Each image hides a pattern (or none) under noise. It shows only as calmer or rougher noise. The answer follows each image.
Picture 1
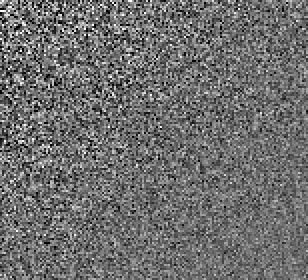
a smooth slope
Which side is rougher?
top left
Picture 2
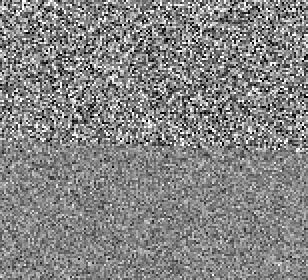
a sharp edge
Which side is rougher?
top
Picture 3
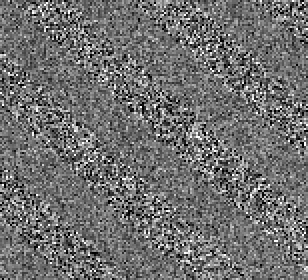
diagonal stripes
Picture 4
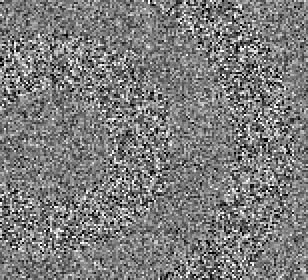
rings round one point
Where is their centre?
middle left
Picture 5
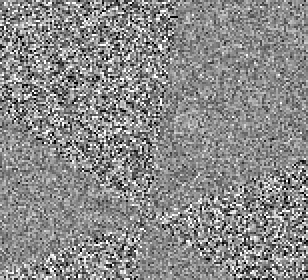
spokes from one point
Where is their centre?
bottom middle
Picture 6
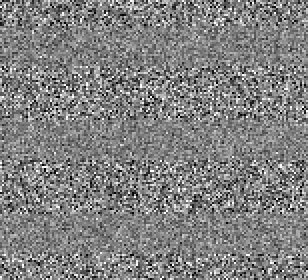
horizontal stripes
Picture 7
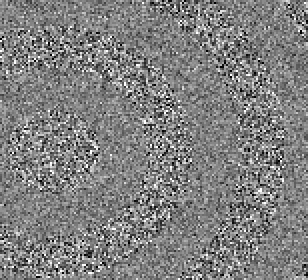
rings round one point
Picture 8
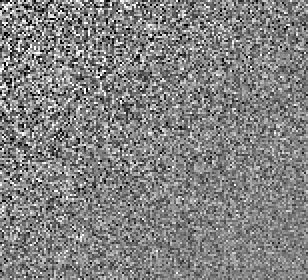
a smooth slope
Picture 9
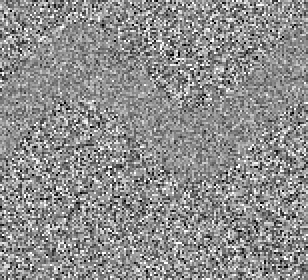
a wavy band
